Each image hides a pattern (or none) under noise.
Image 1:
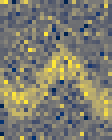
a wavy band
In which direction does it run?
left to right
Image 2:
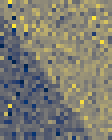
a sharp edge
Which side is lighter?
top right
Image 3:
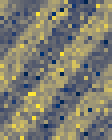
diagonal stripes
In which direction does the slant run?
bottom left to top right
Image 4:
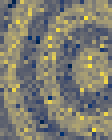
rings round one point
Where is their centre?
middle right
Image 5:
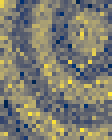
rings round one point
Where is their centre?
top right
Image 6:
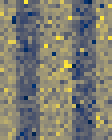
vertical stripes
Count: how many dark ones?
2
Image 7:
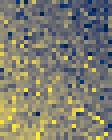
a smooth slope
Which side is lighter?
bottom left
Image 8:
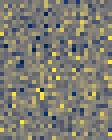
only noise
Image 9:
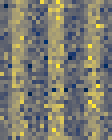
vertical stripes
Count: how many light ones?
3
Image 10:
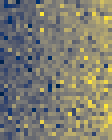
a smooth slope
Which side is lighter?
right
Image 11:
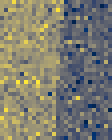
a sharp edge
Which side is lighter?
left
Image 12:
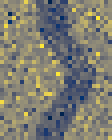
a wavy band
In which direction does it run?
top to bottom
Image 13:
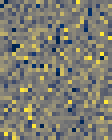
only noise
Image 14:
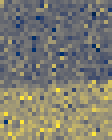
a sharp edge
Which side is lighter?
bottom
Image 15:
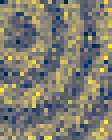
rings round one point
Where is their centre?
top left
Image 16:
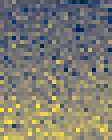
a smooth slope
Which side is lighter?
bottom
